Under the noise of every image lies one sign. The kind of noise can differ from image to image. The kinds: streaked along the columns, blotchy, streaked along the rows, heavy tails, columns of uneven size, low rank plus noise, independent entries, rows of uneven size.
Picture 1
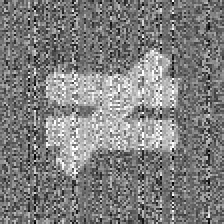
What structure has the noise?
columns of uneven size
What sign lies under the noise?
not-equal sign
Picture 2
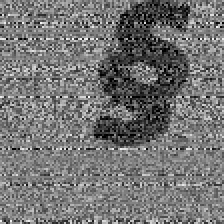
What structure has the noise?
rows of uneven size
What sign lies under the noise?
section sign
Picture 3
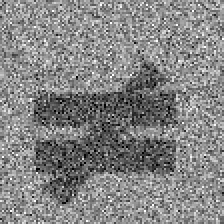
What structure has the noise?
independent entries
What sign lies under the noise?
not-equal sign
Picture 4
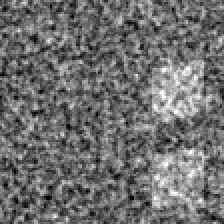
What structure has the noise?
blotchy
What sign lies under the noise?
colon
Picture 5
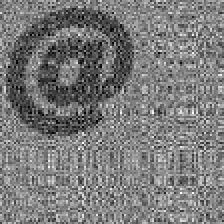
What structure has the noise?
low rank plus noise
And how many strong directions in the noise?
two
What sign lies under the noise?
at sign
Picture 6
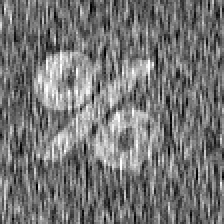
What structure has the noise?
streaked along the columns
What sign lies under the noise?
percent sign
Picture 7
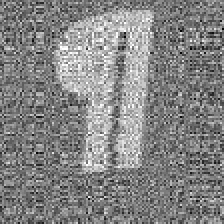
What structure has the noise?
low rank plus noise
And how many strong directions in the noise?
two
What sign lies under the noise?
pilcrow
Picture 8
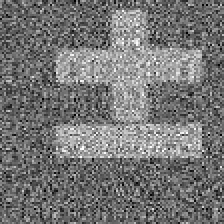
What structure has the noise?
low rank plus noise
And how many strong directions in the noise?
five to eight
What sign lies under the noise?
plus-minus sign
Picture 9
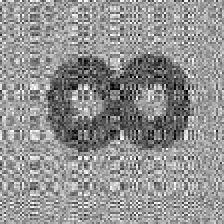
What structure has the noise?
low rank plus noise
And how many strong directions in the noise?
one
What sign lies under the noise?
infinity sign
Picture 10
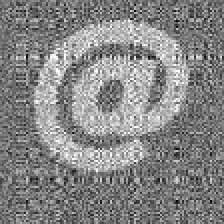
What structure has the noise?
low rank plus noise
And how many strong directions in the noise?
two
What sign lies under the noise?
at sign
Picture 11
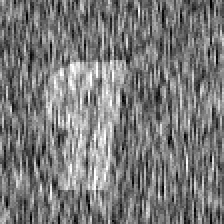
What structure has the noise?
streaked along the columns
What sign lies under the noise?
pilcrow
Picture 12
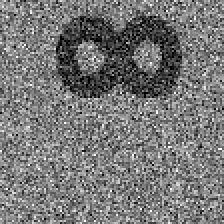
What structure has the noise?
independent entries
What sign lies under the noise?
infinity sign
